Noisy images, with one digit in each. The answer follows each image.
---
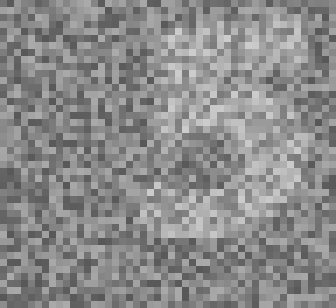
light 5
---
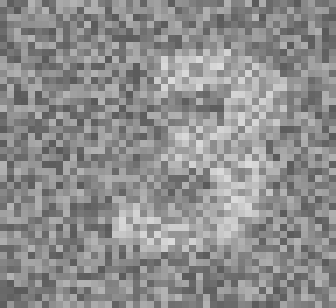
light 3
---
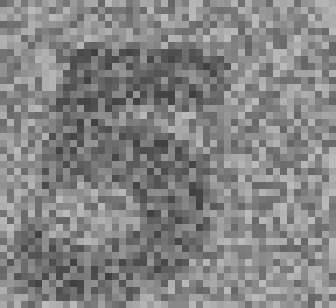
dark 5
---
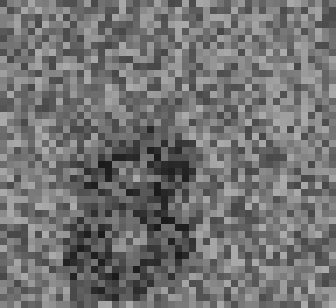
dark 8
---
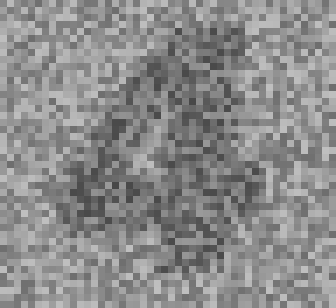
dark 4
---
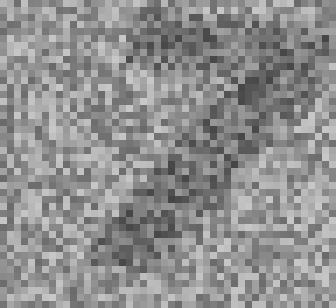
dark 7
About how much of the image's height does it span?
nearly all
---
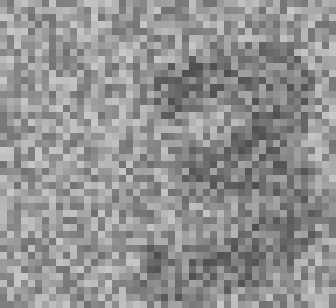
dark 3
